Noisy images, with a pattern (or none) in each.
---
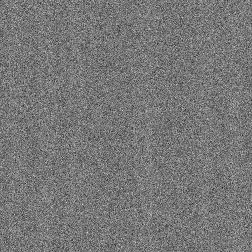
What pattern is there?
bands of columns
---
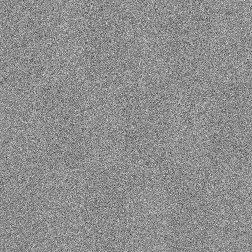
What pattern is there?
a checkerboard
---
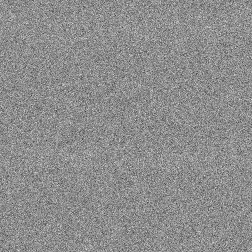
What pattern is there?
bands of rows
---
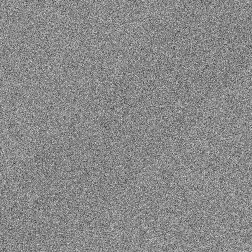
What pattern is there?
a diagonal band
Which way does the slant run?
bottom left to top right
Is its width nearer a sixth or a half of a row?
a half
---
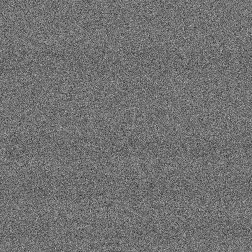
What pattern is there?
bands of rows
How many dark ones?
4
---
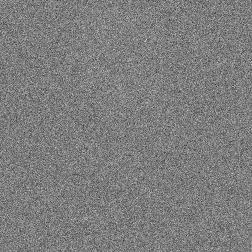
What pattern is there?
one block
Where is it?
top middle
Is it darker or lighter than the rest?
lighter
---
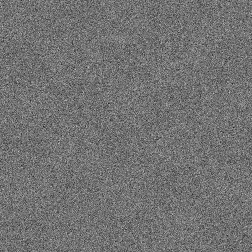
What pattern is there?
a checkerboard
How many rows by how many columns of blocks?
6 by 5
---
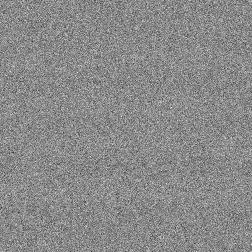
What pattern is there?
bands of rows
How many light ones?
4
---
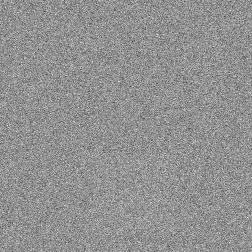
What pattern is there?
one block
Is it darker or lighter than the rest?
lighter
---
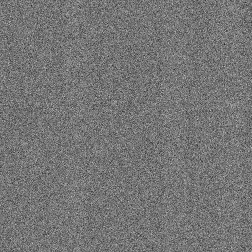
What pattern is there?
bands of columns
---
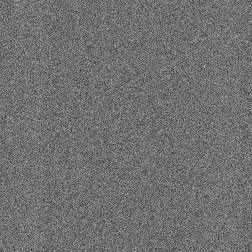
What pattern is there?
bands of columns
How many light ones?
2
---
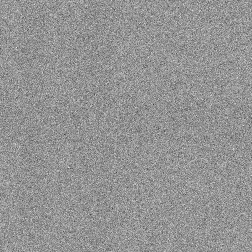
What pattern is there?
bands of rows crossing bands of columns
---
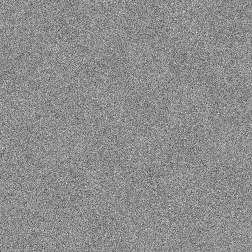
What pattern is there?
a checkerboard
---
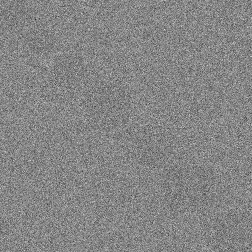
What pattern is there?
blocks along the diagonal
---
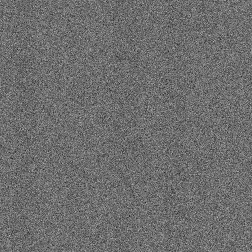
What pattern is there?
bands of columns
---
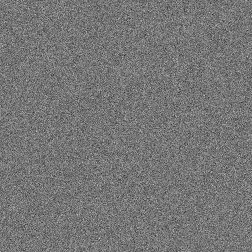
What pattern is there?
only noise
